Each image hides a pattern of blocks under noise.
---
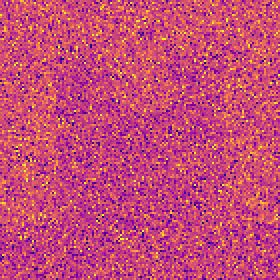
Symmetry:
left and right mirror each other
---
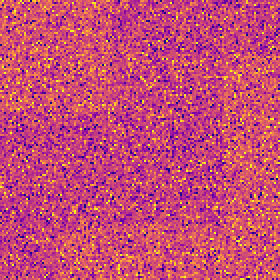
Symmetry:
mirrored about the diagonal from the top left
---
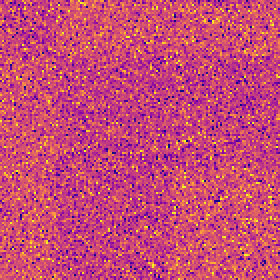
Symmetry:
mirrored about the diagonal from the top left
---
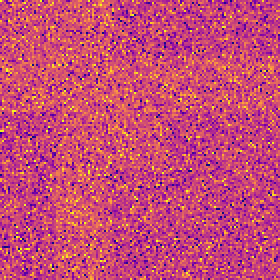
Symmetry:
mirrored about the diagonal from the top left
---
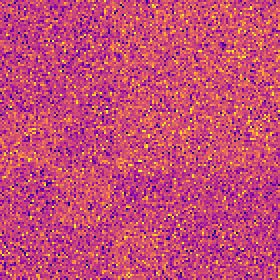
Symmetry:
mirrored about the diagonal from the bottom left
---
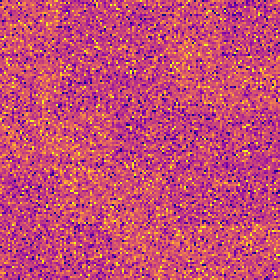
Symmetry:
mirrored about the diagonal from the bottom left
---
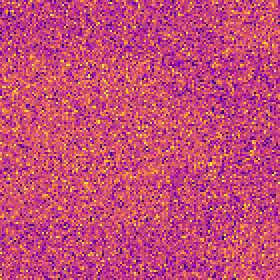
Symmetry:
top and bottom mirror each other
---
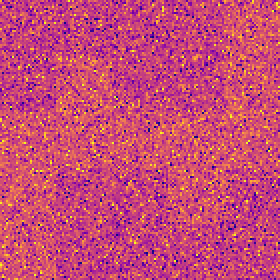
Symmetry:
the same after a half turn
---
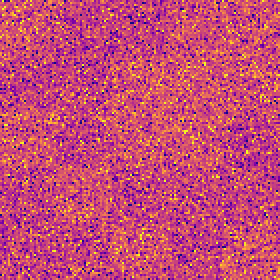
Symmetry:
mirrored about the diagonal from the bottom left
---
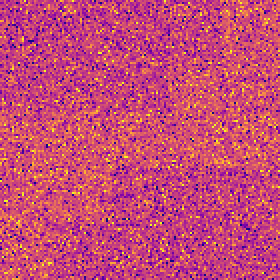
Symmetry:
the same after a half turn
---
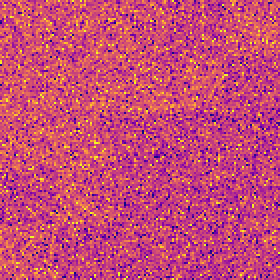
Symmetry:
mirrored about the diagonal from the top left
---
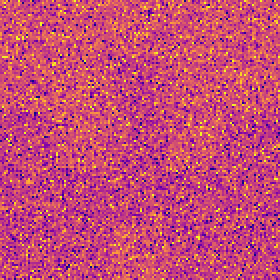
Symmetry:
left and right mirror each other
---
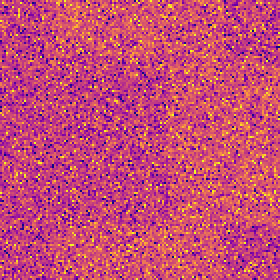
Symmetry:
top and bottom mirror each other
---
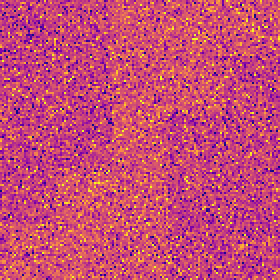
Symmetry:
the same after a half turn
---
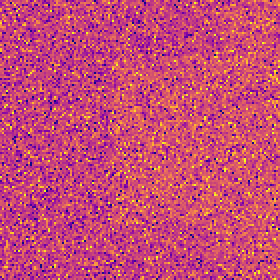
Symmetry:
top and bottom mirror each other
